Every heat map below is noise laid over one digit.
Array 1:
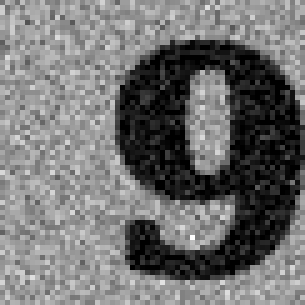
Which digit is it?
9
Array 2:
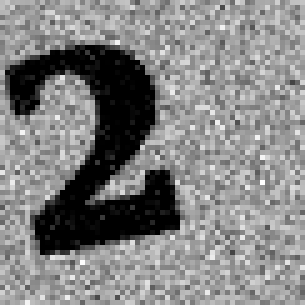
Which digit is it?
2
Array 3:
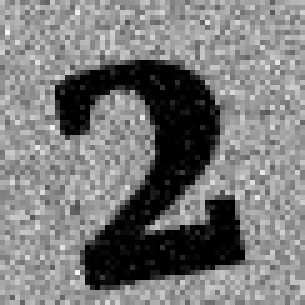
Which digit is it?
2
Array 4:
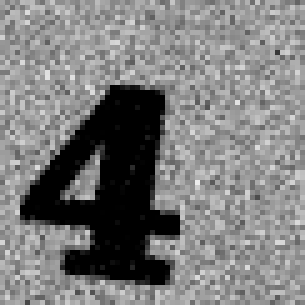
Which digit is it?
4
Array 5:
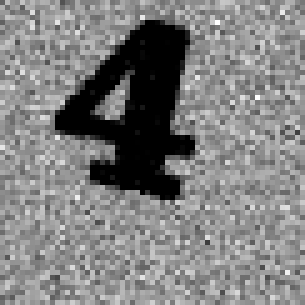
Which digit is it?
4
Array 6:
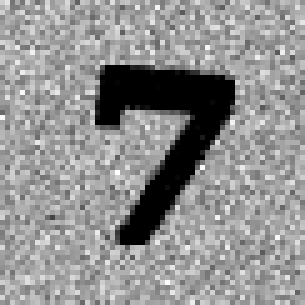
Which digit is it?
7
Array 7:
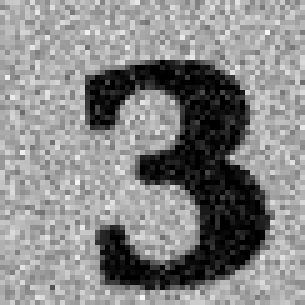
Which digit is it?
3
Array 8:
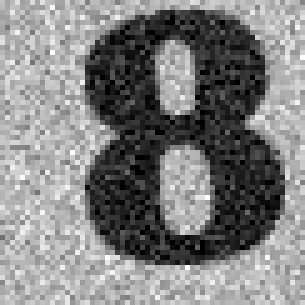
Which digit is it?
8
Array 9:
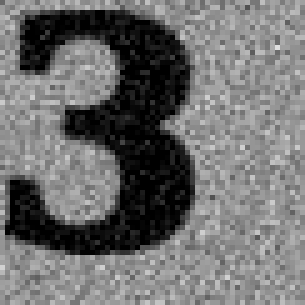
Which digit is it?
3
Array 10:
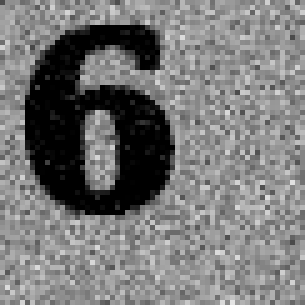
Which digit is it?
6
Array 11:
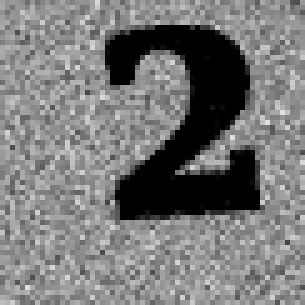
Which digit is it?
2
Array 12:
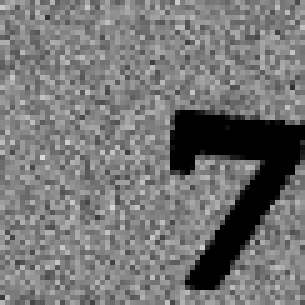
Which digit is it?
7
